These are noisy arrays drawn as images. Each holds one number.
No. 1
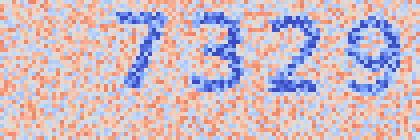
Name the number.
7329
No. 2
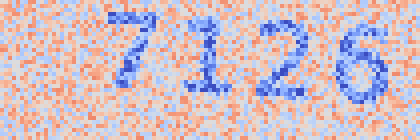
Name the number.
7126
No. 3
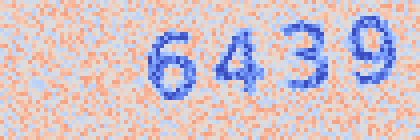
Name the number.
6439
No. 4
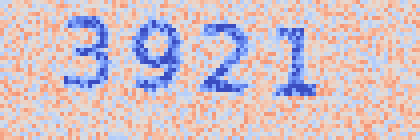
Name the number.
3921
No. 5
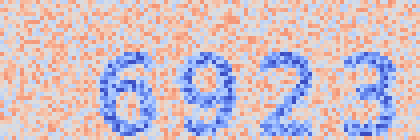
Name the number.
6923
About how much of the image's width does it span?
two thirds
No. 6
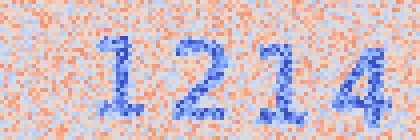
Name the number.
1214
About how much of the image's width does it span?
two thirds
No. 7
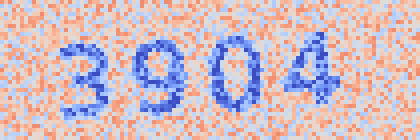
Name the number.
3904
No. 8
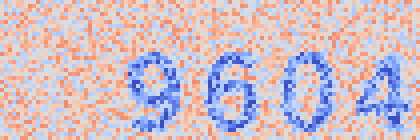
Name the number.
9604
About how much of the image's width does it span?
two thirds
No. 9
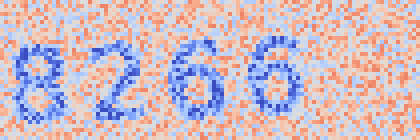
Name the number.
8266
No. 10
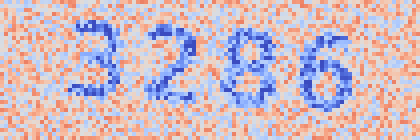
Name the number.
3286
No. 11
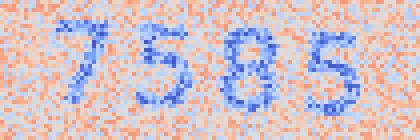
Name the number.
7585
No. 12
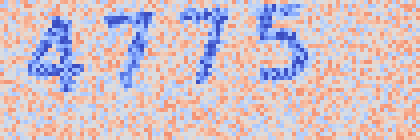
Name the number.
4775
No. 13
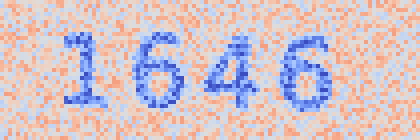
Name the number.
1646
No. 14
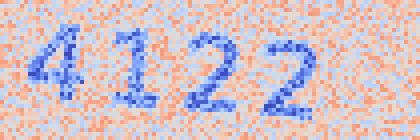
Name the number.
4122
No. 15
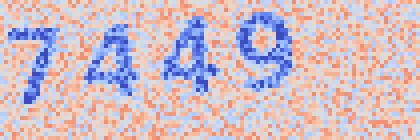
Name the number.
7449
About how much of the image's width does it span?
two thirds
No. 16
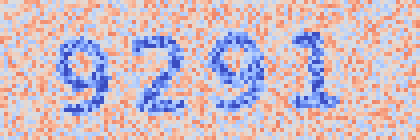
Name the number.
9291
